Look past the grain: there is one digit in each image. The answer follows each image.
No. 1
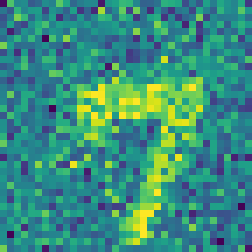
7
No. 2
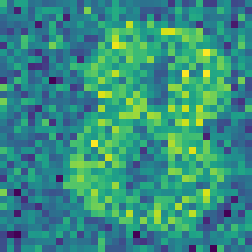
8
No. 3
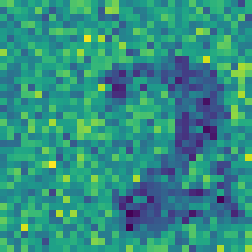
2
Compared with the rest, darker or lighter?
darker
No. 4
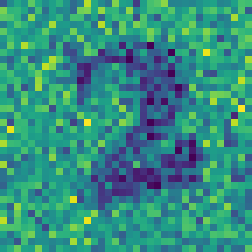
2
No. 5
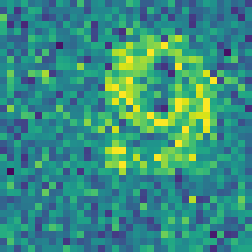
9
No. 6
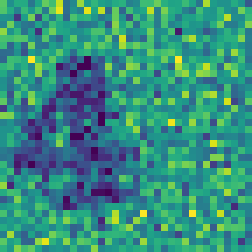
4
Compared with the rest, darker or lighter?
darker
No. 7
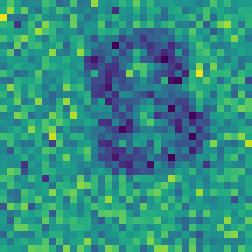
8
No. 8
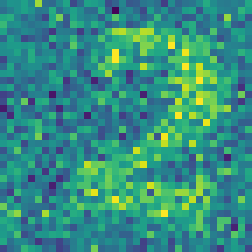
2
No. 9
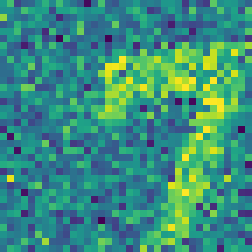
7
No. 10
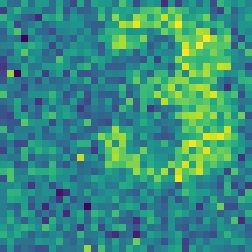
3
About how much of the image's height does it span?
two thirds
